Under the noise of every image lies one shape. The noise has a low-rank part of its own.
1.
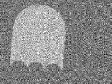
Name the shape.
ghost
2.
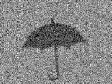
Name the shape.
umbrella
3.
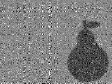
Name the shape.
pear
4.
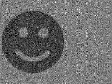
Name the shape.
smiling face
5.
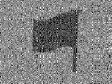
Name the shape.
flag
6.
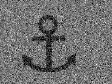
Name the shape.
anchor
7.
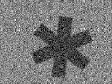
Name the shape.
asterisk
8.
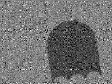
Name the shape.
ghost
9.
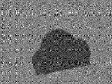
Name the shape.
cloud
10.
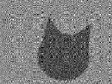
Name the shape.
cat's head
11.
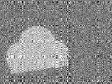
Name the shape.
cloud
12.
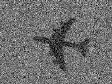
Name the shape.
airplane
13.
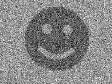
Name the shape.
smiling face
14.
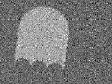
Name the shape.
ghost
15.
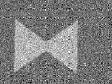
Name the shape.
bow tie
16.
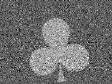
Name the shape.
club
